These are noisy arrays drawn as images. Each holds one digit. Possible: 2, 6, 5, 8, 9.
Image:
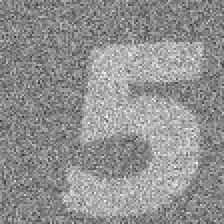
light 5
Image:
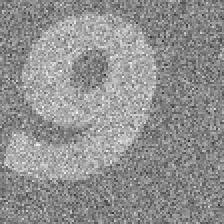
light 9
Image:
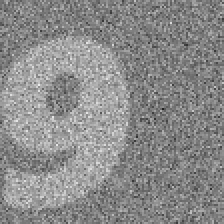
light 9
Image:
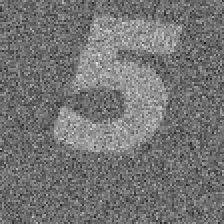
light 5
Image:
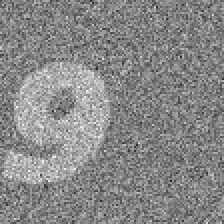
light 9
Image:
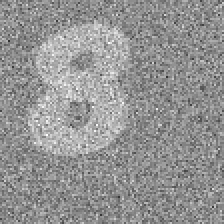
light 8
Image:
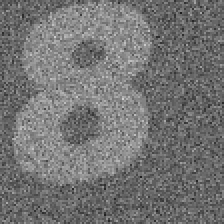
light 8
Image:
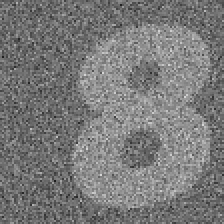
light 8
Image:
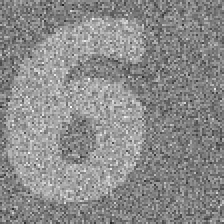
light 6
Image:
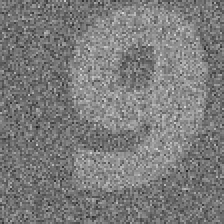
light 9
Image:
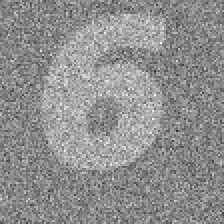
light 6
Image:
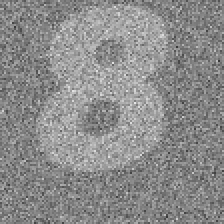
light 8
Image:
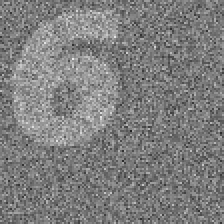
light 6
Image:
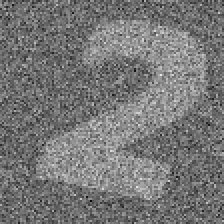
light 2
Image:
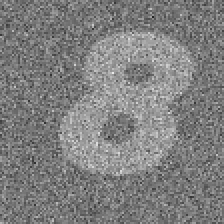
light 8
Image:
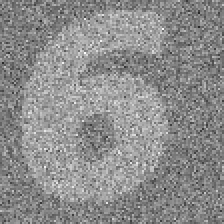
light 6
